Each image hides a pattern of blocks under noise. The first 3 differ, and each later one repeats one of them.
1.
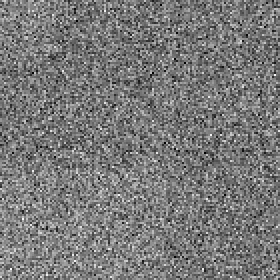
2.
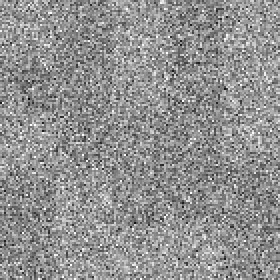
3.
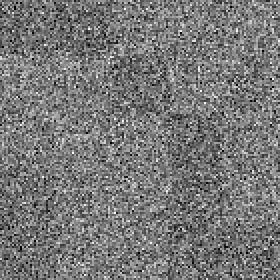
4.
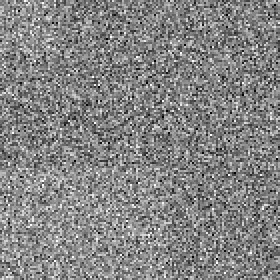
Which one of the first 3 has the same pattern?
1
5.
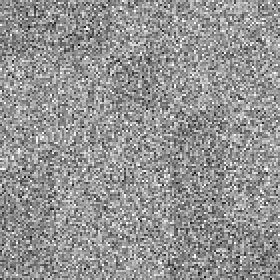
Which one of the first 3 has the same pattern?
3
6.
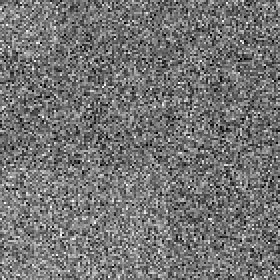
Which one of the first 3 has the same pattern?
1
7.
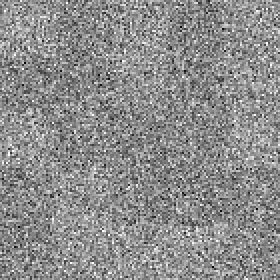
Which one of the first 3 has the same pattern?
2
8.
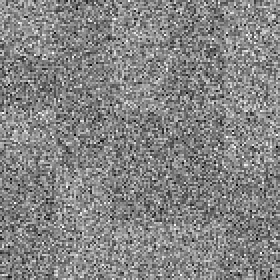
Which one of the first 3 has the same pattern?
2
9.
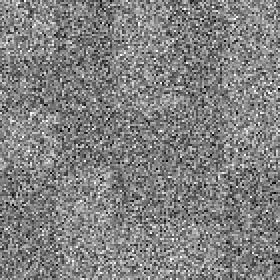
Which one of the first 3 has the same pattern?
2
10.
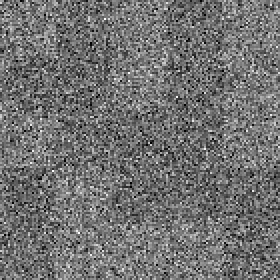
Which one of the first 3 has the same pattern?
2
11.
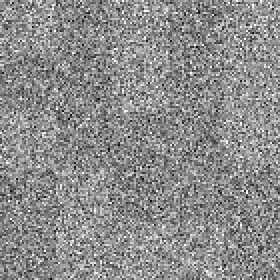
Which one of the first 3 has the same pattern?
2
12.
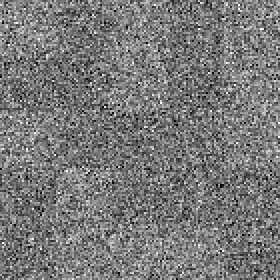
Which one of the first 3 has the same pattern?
2
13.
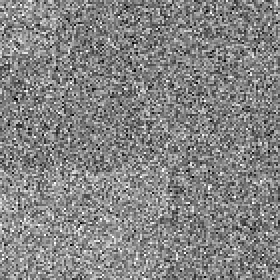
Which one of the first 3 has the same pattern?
1
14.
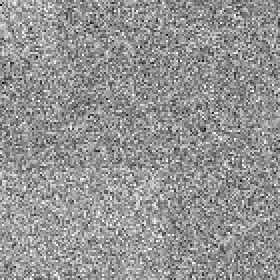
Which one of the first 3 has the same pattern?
1
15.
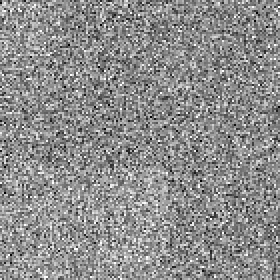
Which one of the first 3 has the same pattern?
1
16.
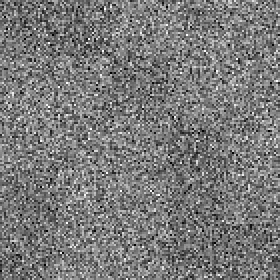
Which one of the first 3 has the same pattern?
3
